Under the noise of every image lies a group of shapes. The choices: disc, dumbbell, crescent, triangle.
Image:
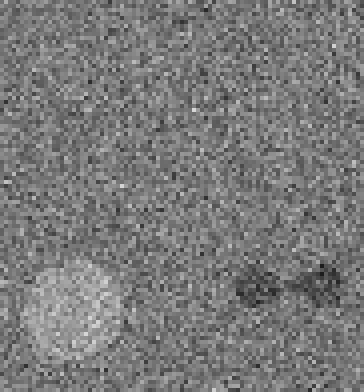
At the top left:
nothing
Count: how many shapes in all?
2
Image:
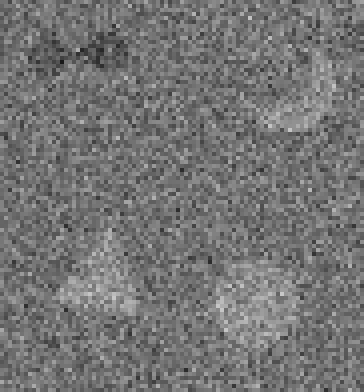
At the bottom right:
disc
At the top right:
crescent
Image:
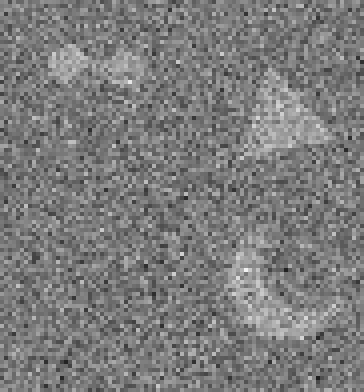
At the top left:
dumbbell
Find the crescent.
bottom right
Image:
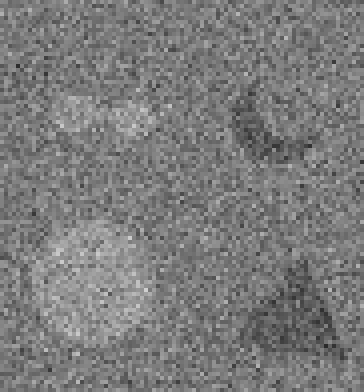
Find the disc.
bottom left
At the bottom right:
triangle
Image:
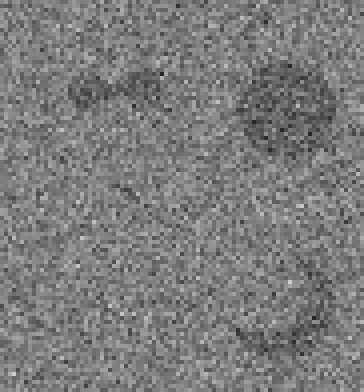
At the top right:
disc
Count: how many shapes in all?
3
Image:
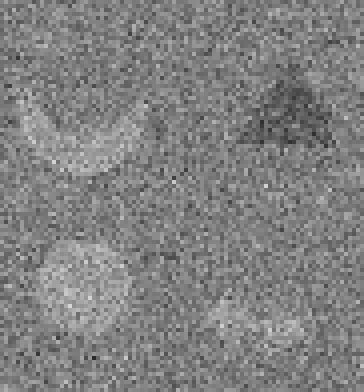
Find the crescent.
top left
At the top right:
triangle
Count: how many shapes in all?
4
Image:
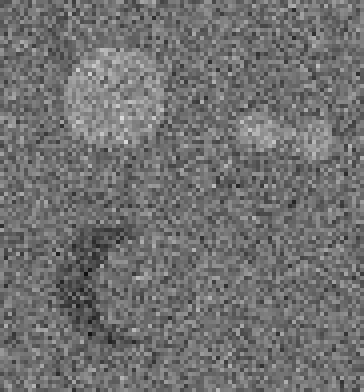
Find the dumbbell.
top right
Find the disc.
top left
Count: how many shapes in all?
3
